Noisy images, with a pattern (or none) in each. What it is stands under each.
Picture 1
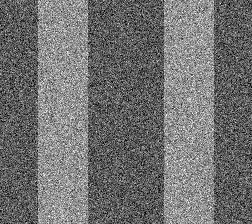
vertical stripes
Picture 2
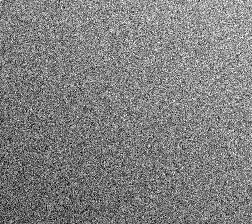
a smooth slope
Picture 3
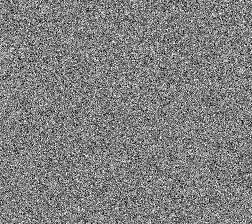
only noise
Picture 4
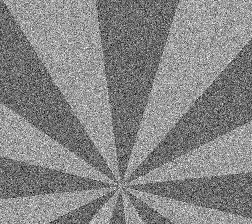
spokes from one point
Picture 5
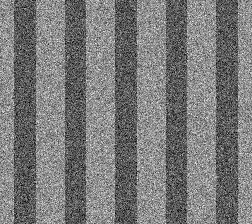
vertical stripes
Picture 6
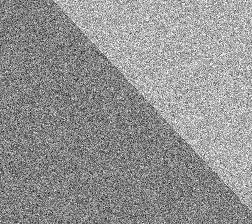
a sharp edge
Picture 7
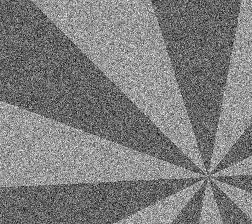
spokes from one point
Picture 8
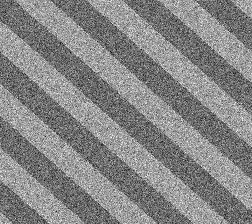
diagonal stripes
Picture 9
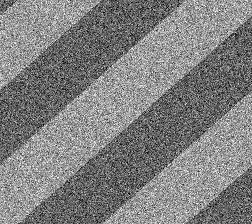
diagonal stripes
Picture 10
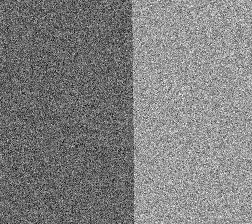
a sharp edge
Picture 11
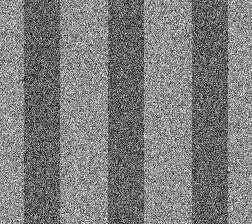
vertical stripes
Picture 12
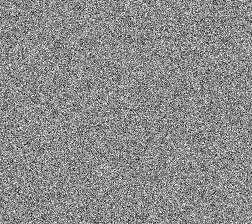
only noise
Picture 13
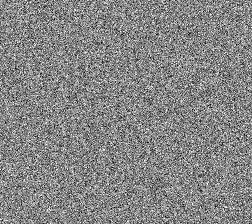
only noise
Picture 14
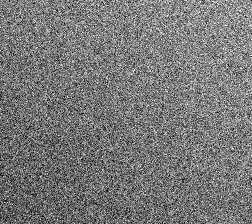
a smooth slope
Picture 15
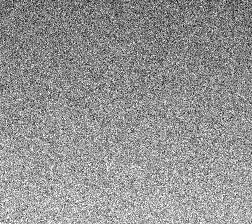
a smooth slope
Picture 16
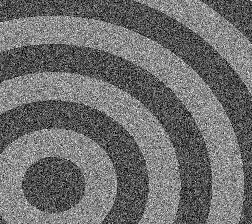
rings round one point
